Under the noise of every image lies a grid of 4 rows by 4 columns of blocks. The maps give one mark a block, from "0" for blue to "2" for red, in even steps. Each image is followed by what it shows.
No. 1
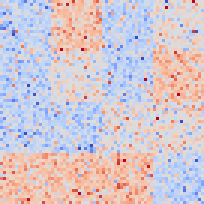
0 2 0 1
0 1 0 2
0 0 1 1
2 2 2 0
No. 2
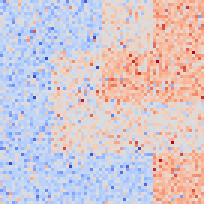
0 0 1 2
0 1 2 2
0 1 1 1
0 0 0 2
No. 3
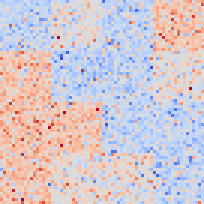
0 1 0 2
2 0 0 1
2 2 0 0
2 1 1 0
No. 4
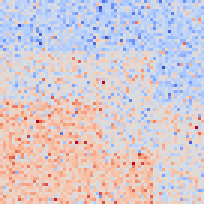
0 0 0 0
1 1 1 0
2 2 1 1
2 2 2 1
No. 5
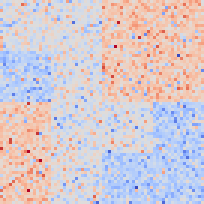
1 1 2 2
0 1 2 2
2 1 1 0
2 1 0 0
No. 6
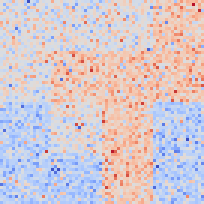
1 1 1 2
1 2 2 2
0 1 2 0
0 0 2 0
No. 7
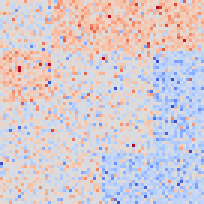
1 2 2 2
2 1 1 0
1 1 1 0
1 1 0 0
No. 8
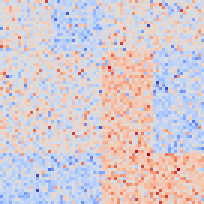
1 0 1 1
1 1 2 0
1 1 2 0
0 0 2 2
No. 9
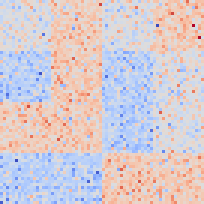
1 2 1 2
0 2 0 1
2 2 0 1
0 0 2 2
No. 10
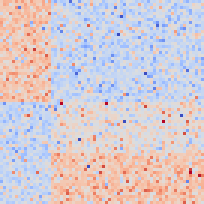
2 0 0 0
2 0 0 0
0 1 1 1
0 2 2 2
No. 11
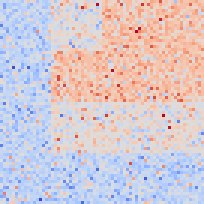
0 1 2 2
0 2 2 2
0 1 1 1
0 0 0 0
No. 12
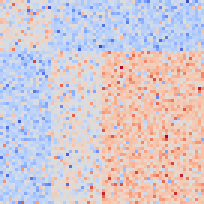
1 0 0 0
0 1 2 2
0 1 2 2
0 1 2 2
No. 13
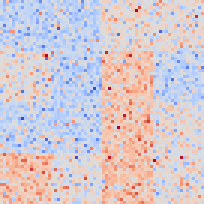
0 0 1 1
1 0 2 0
0 0 2 1
2 1 2 1
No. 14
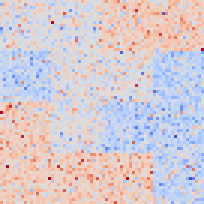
1 1 2 2
0 1 1 0
2 1 0 0
2 2 2 0
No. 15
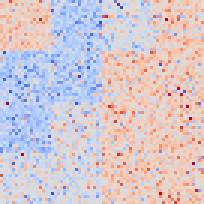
2 0 1 2
0 0 2 2
0 1 2 2
1 1 2 2
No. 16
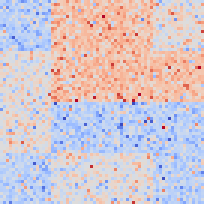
0 2 2 1
1 2 2 2
1 0 0 0
0 1 1 0
